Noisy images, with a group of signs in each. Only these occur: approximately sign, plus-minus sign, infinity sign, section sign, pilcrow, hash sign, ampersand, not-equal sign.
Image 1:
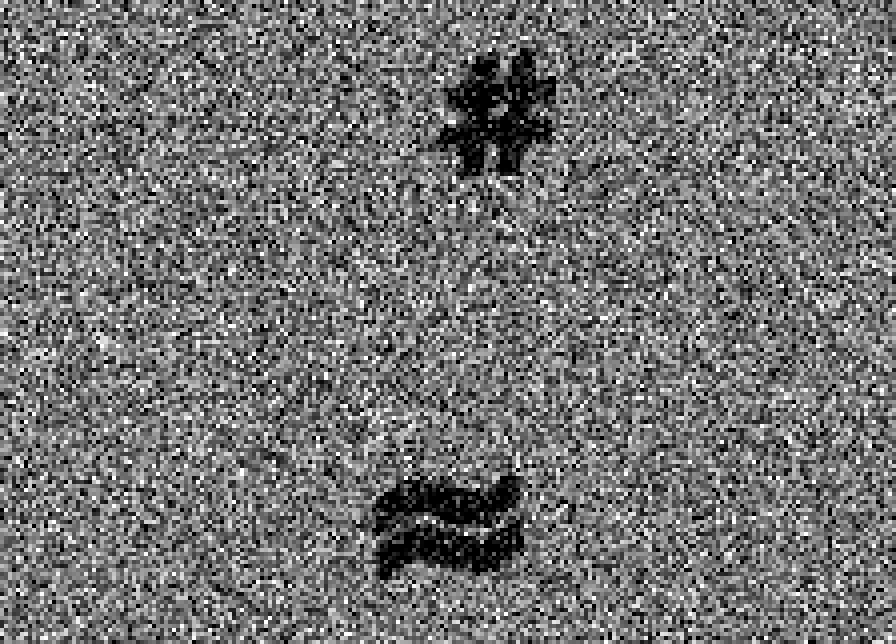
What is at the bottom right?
nothing
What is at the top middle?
hash sign
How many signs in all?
2
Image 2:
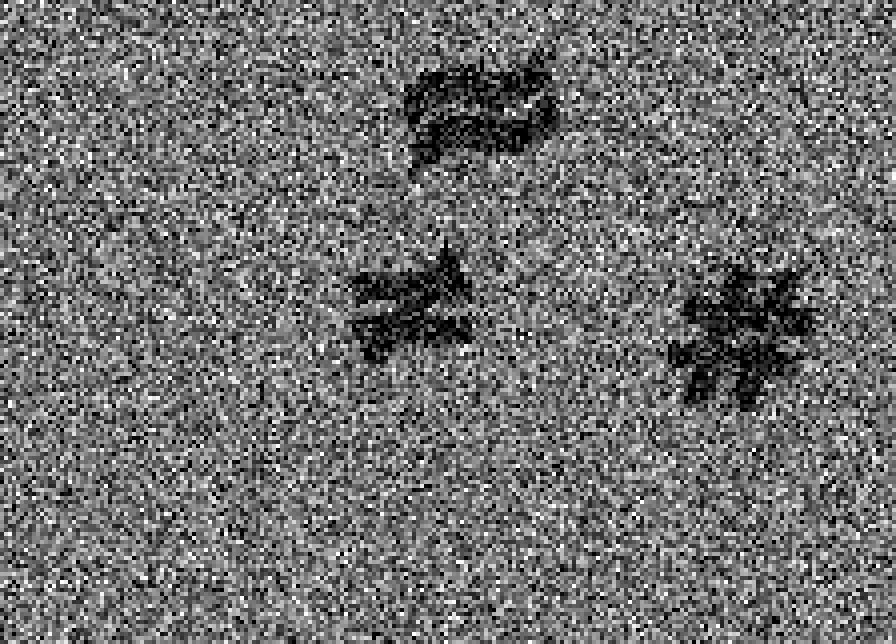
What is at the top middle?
approximately sign
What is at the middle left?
nothing
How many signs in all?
3
